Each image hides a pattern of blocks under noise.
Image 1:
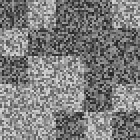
mirrored about the diagonal from the bottom left
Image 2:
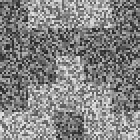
left and right mirror each other
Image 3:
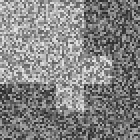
mirrored about the diagonal from the top left
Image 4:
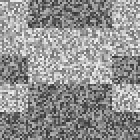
left and right mirror each other
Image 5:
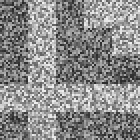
mirrored about the diagonal from the bottom left
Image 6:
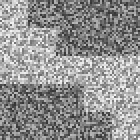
the same after a half turn
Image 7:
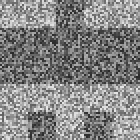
left and right mirror each other
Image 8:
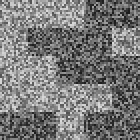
no symmetry
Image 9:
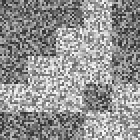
mirrored about the diagonal from the top left
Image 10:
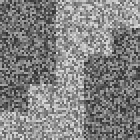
the same after a half turn
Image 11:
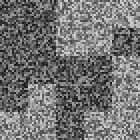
no symmetry
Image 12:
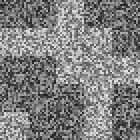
mirrored about the diagonal from the bottom left
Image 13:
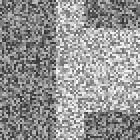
top and bottom mirror each other
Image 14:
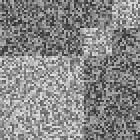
mirrored about the diagonal from the bottom left
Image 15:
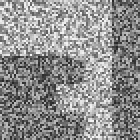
no symmetry
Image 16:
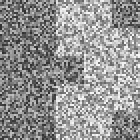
top and bottom mirror each other
